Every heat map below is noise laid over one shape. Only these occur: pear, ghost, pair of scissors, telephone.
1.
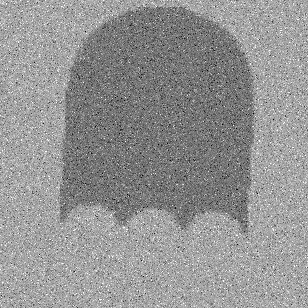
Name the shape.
ghost
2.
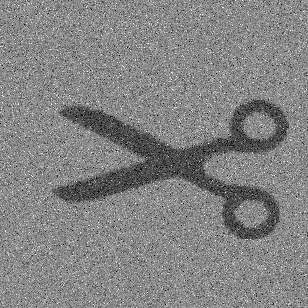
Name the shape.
pair of scissors
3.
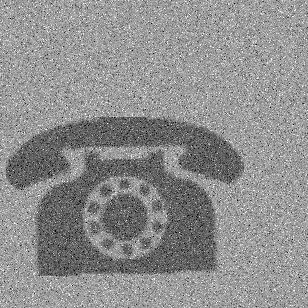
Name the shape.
telephone
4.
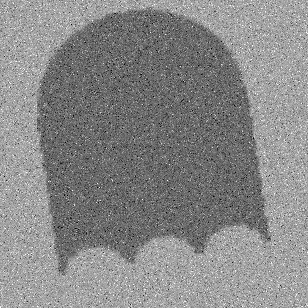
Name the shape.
ghost
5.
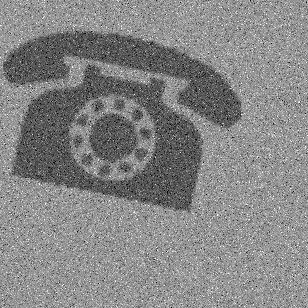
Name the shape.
telephone
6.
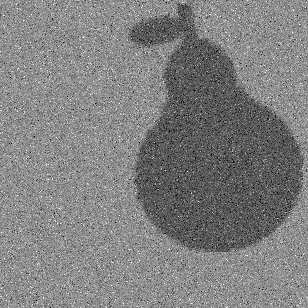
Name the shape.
pear
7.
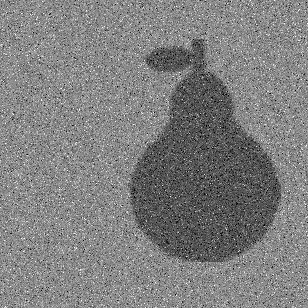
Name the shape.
pear
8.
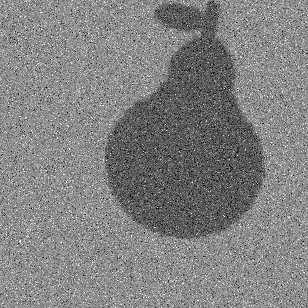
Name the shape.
pear
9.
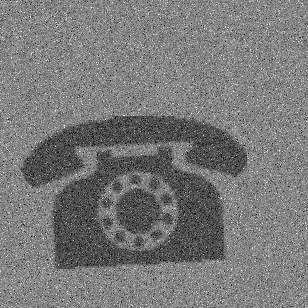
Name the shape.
telephone
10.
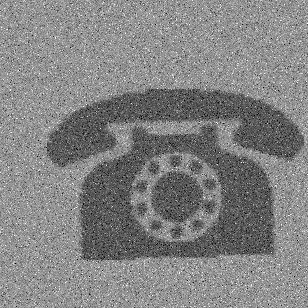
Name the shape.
telephone
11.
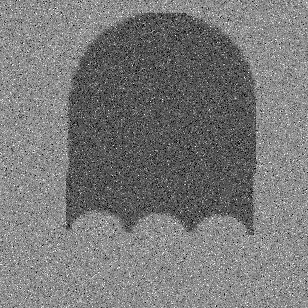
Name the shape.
ghost
